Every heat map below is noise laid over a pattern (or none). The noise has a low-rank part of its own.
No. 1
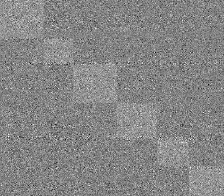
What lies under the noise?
blocks along the diagonal
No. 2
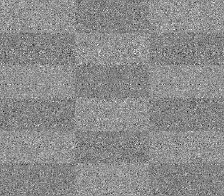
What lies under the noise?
a checkerboard
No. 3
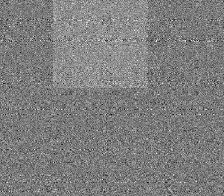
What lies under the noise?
one block
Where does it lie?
top middle
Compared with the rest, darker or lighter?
lighter
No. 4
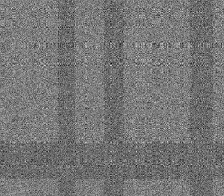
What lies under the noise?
bands of rows crossing bands of columns
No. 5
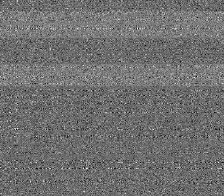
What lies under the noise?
bands of rows
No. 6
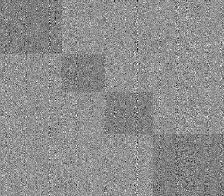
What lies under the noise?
blocks along the diagonal
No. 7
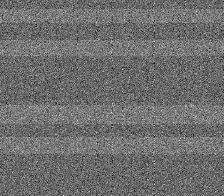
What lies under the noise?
bands of rows
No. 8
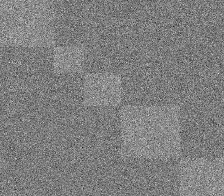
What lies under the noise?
blocks along the diagonal
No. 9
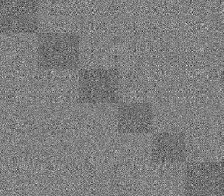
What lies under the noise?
blocks along the diagonal
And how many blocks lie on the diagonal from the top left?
6
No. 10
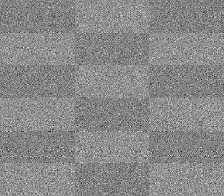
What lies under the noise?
a checkerboard
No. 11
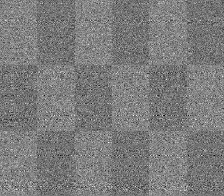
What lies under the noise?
a checkerboard
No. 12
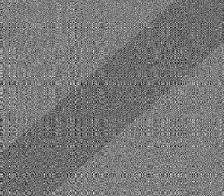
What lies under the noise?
a diagonal band
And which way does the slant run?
bottom left to top right
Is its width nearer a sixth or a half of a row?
a half
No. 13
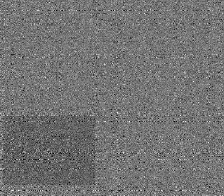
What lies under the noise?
one block
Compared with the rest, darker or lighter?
darker
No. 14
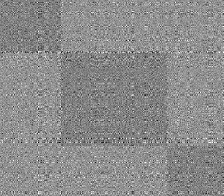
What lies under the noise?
blocks along the diagonal
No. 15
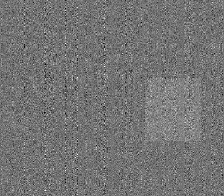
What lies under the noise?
one block
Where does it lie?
middle right
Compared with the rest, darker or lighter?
lighter
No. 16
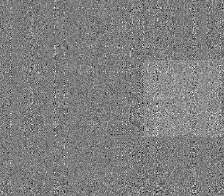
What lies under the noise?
one block
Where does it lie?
middle right
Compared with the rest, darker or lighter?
lighter
